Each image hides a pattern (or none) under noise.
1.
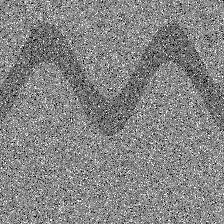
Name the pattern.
a wavy band
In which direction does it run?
left to right
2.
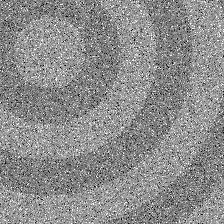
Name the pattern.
rings round one point
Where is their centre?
top left
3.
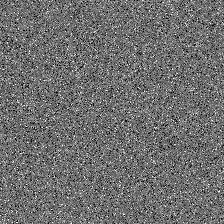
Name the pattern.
only noise
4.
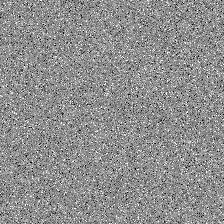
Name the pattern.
only noise
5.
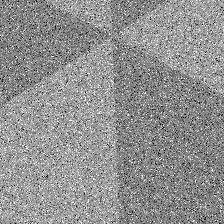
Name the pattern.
spokes from one point
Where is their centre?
top middle
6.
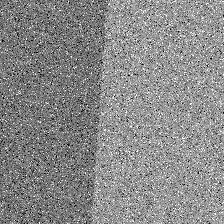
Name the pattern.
a sharp edge
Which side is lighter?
right
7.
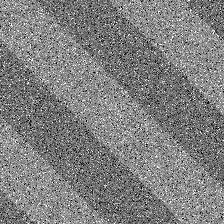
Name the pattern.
diagonal stripes
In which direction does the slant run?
top left to bottom right
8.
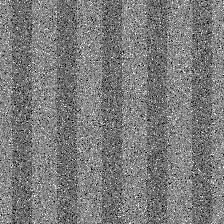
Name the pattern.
vertical stripes
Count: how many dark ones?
5
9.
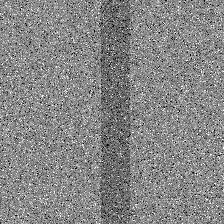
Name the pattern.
one vertical stripe
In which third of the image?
middle
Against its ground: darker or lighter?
darker
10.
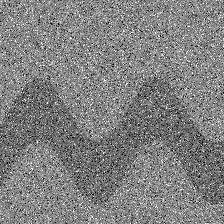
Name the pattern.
a wavy band
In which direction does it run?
left to right
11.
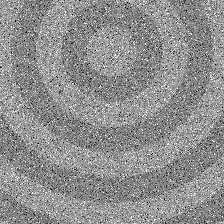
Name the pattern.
rings round one point
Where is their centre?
top middle
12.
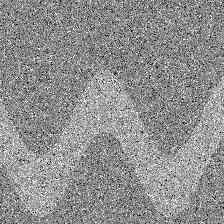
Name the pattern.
a wavy band
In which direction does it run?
left to right
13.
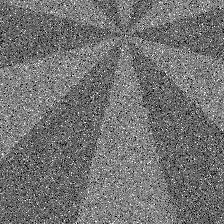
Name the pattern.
spokes from one point
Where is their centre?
top middle
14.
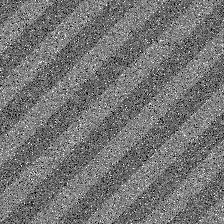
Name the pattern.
diagonal stripes
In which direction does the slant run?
bottom left to top right
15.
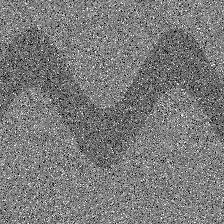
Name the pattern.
a wavy band
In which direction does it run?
left to right
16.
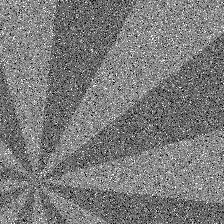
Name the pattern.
spokes from one point
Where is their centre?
bottom left
